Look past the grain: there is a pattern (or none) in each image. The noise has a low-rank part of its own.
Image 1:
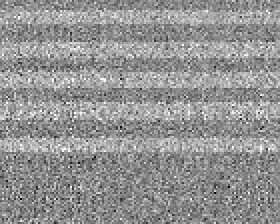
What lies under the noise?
bands of rows
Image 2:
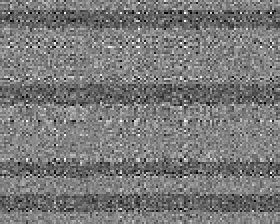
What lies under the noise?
bands of rows
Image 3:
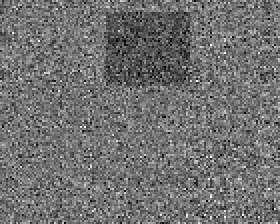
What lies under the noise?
one block
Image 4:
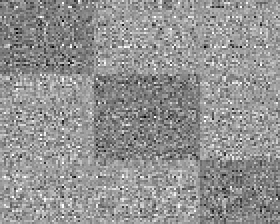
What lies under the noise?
blocks along the diagonal
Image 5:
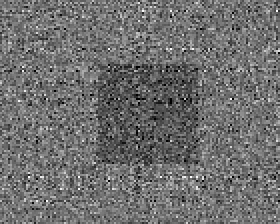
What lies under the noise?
one block
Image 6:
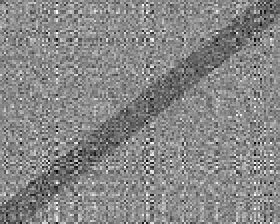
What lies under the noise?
a diagonal band
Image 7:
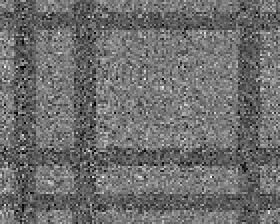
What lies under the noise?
bands of rows crossing bands of columns
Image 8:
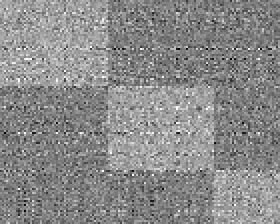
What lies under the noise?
blocks along the diagonal
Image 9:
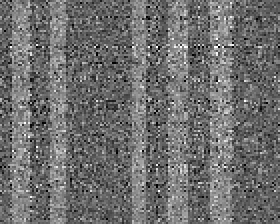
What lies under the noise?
bands of columns
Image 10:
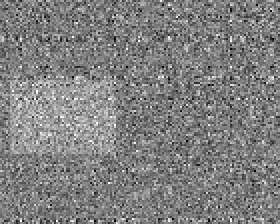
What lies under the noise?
one block
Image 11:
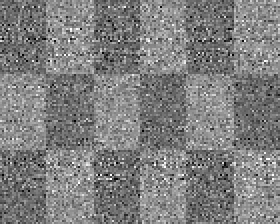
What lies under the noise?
a checkerboard
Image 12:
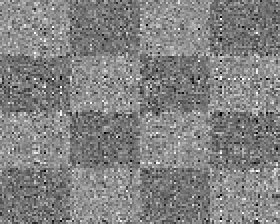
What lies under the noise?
a checkerboard
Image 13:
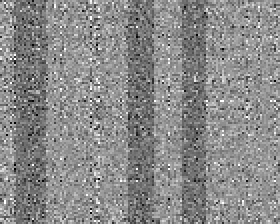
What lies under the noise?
bands of columns
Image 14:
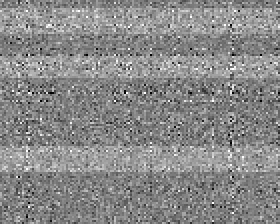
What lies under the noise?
bands of rows
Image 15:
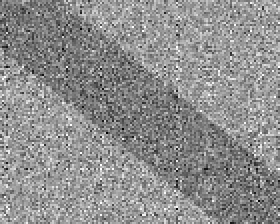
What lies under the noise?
a diagonal band
